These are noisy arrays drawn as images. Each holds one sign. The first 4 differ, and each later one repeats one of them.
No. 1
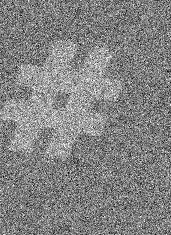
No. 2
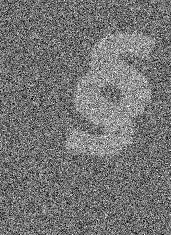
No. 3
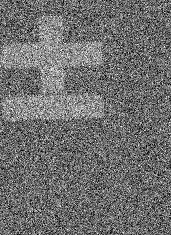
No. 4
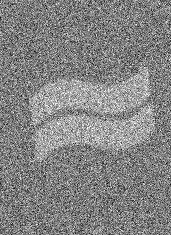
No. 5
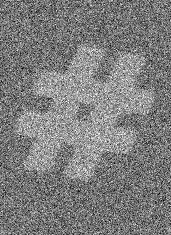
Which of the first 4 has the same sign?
1
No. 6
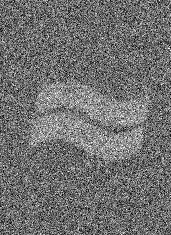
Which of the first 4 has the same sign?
4
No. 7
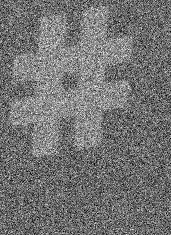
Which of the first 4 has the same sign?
1
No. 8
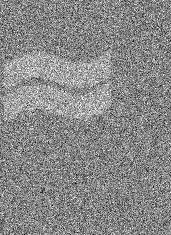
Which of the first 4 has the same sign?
4
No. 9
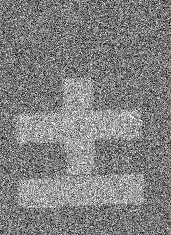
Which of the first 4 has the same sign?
3
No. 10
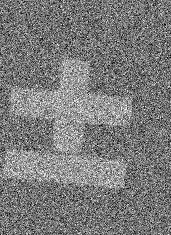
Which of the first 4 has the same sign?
3
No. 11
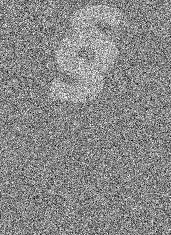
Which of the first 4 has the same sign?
2
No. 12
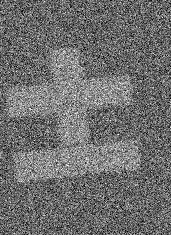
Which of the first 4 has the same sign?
3
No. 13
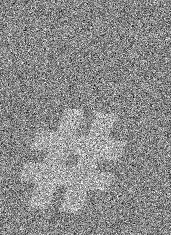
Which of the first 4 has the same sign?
1
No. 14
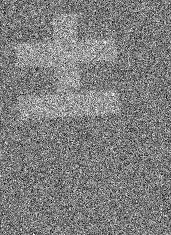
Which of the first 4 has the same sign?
3
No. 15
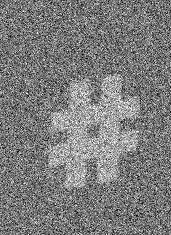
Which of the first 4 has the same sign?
1
